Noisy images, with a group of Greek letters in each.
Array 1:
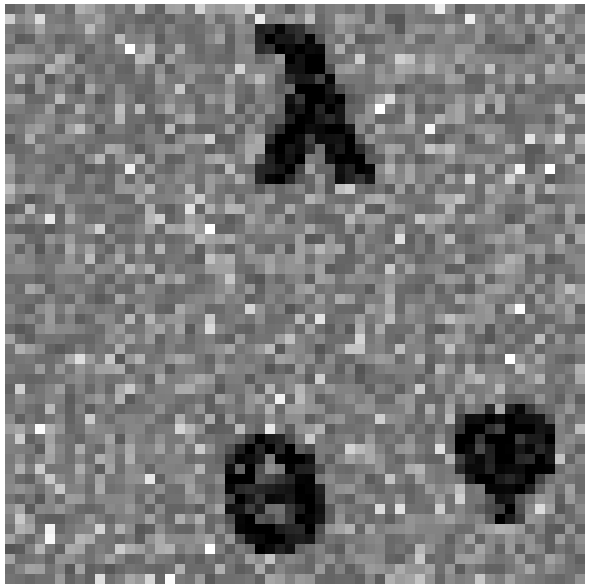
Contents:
top middle: lambda; bottom middle: theta; bottom right: phi
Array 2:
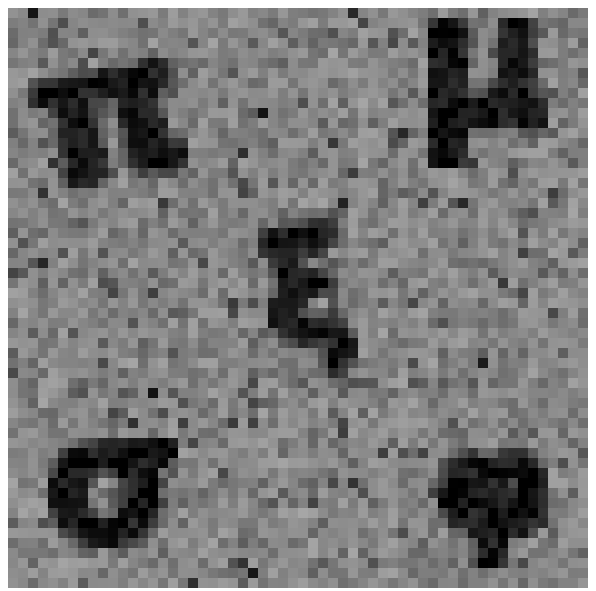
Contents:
top left: pi; top right: mu; centre: xi; bottom left: sigma; bottom right: phi
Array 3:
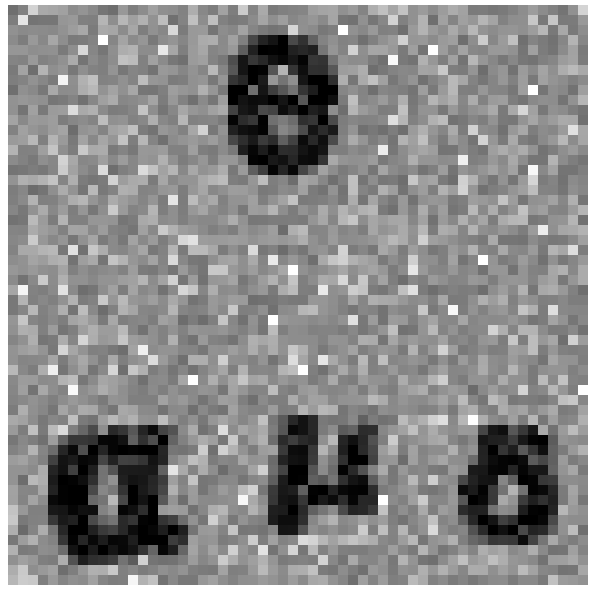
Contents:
top middle: theta; bottom left: alpha; bottom middle: mu; bottom right: delta
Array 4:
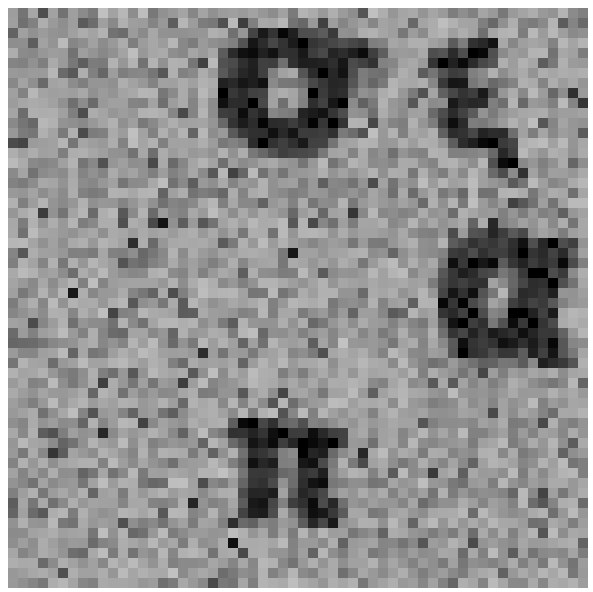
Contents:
top middle: sigma; top right: xi; middle right: alpha; bottom middle: pi
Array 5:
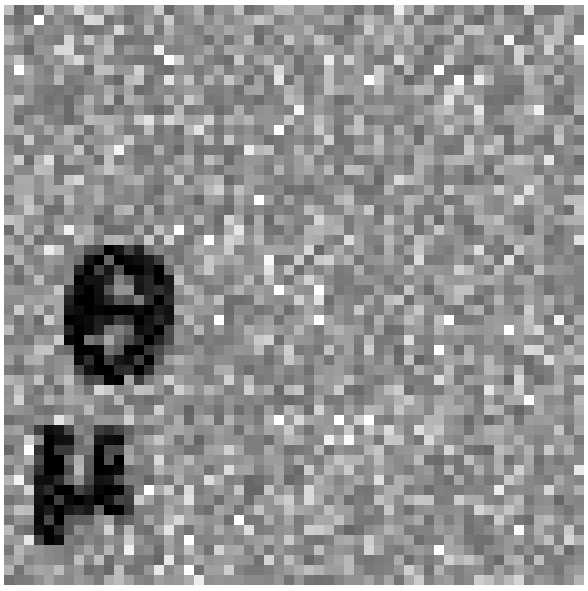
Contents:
middle left: theta; bottom left: mu
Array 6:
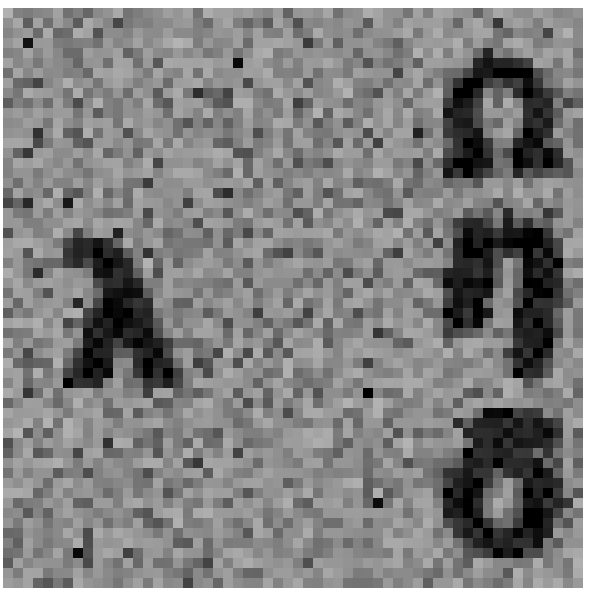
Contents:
top right: omega; middle left: lambda; middle right: eta; bottom right: delta
